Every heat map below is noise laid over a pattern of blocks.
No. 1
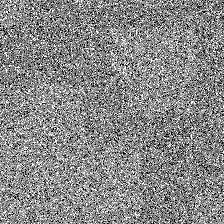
mirrored about the diagonal from the bottom left
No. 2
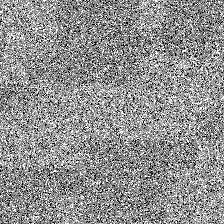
the same after a half turn
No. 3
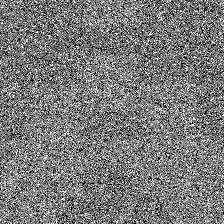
left and right mirror each other
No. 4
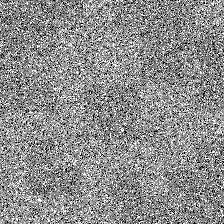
mirrored about the diagonal from the bottom left
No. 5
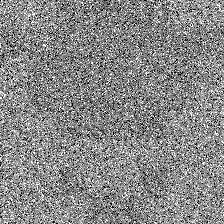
left and right mirror each other
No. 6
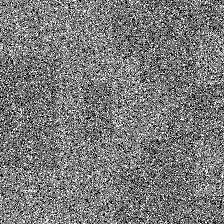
top and bottom mirror each other
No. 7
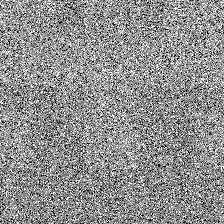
left and right mirror each other
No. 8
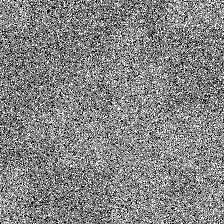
mirrored about the diagonal from the top left
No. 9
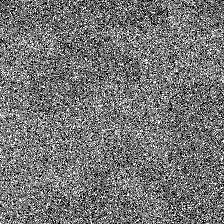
no symmetry
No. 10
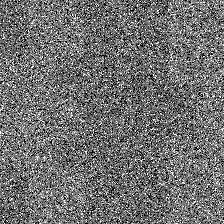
top and bottom mirror each other
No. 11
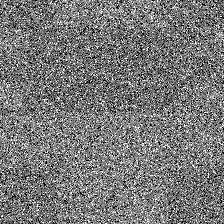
left and right mirror each other
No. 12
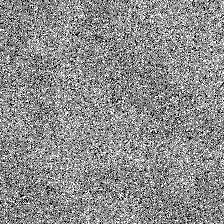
mirrored about the diagonal from the bottom left
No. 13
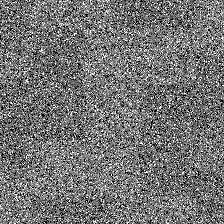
the same after a half turn
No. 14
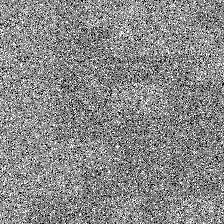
no symmetry
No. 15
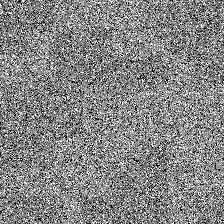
no symmetry
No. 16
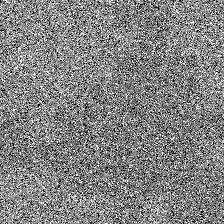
mirrored about the diagonal from the top left
